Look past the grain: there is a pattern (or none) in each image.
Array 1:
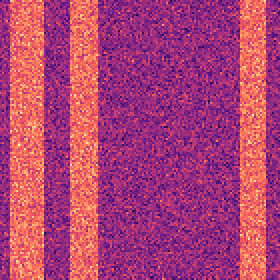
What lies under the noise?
bands of columns
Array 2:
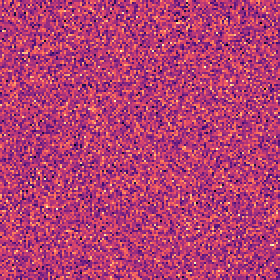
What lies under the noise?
only noise
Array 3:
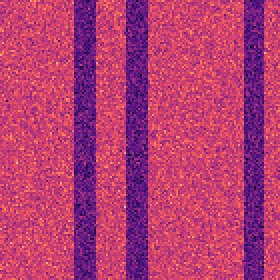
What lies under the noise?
bands of columns
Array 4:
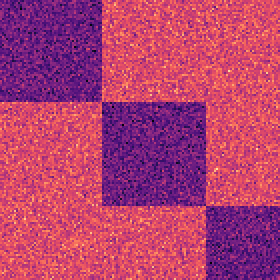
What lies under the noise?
blocks along the diagonal
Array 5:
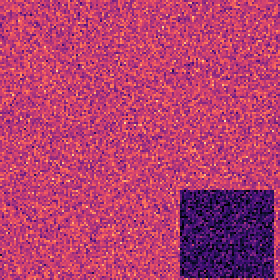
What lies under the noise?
one block
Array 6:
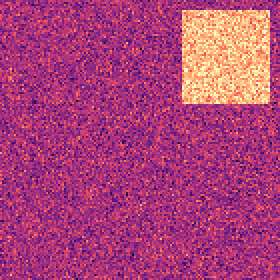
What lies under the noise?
one block
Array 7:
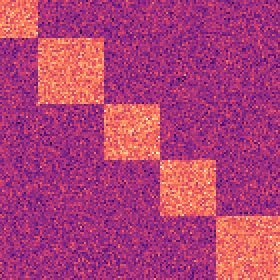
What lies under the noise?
blocks along the diagonal
